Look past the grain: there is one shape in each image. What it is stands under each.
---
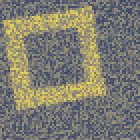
square frame
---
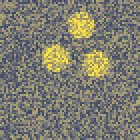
three dots
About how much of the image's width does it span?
half
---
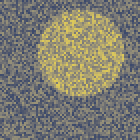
disc
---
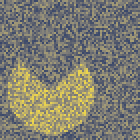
disc with a wedge cut out
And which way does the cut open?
up
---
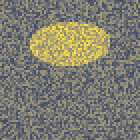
ellipse
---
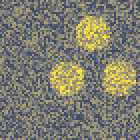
three dots
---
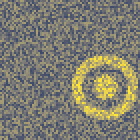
bullseye
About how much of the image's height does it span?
half
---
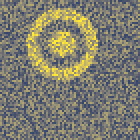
bullseye
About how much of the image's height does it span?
half
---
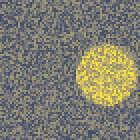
disc
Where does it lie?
middle right
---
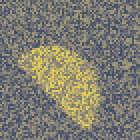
half disc
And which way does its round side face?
up and right
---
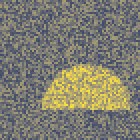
half disc
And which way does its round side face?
up
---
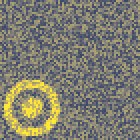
bullseye
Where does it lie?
bottom left
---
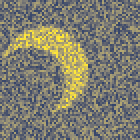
crescent
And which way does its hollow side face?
down and left
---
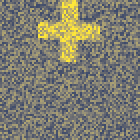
cross
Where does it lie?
top middle
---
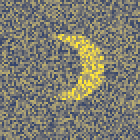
crescent
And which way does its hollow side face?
left
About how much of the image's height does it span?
half
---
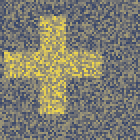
cross
